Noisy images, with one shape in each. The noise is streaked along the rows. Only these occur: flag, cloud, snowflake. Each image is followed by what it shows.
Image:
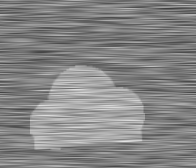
cloud
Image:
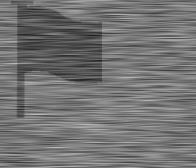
flag
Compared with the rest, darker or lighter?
darker
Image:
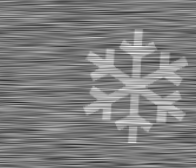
snowflake
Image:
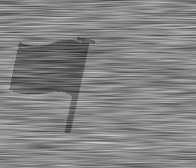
flag
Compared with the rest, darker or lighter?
darker
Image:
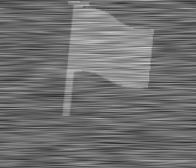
flag
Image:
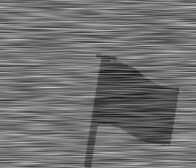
flag
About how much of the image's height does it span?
two thirds
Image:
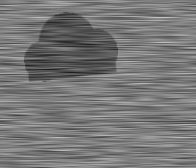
cloud
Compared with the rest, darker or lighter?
darker
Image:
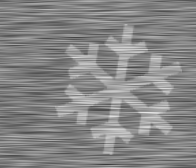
snowflake
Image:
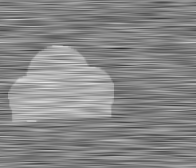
cloud
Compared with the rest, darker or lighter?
lighter
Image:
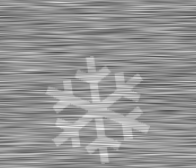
snowflake
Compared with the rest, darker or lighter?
lighter
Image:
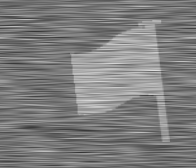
flag
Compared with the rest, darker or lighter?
lighter
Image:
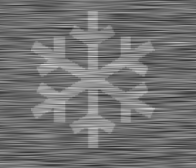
snowflake
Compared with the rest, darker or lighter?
lighter
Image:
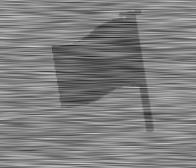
flag
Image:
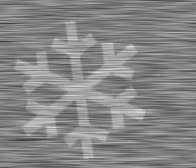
snowflake
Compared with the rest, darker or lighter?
lighter
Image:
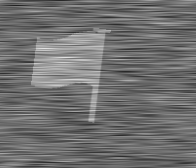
flag
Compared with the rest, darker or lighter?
lighter
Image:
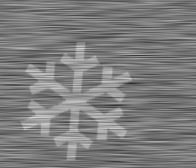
snowflake
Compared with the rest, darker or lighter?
lighter
